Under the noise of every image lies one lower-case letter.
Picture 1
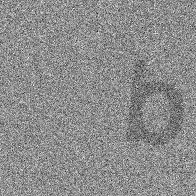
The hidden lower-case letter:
b
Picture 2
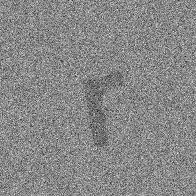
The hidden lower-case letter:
r
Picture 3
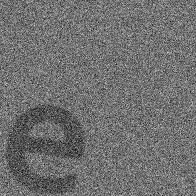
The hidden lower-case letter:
e
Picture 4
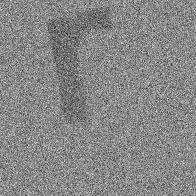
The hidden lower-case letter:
r
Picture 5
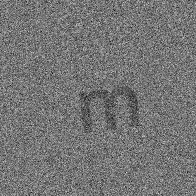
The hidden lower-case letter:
m
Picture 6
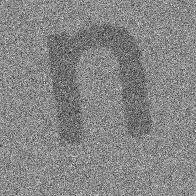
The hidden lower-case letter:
n
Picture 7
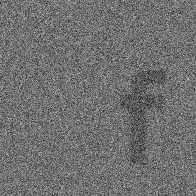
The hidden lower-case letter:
f
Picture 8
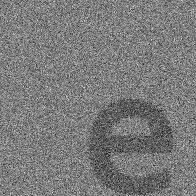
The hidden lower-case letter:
e
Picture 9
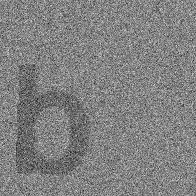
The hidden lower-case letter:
b
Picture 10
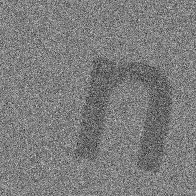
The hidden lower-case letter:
n
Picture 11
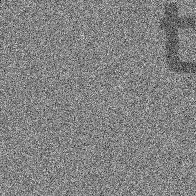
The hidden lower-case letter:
t
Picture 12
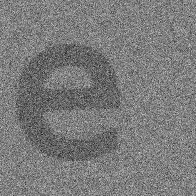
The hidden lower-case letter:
e
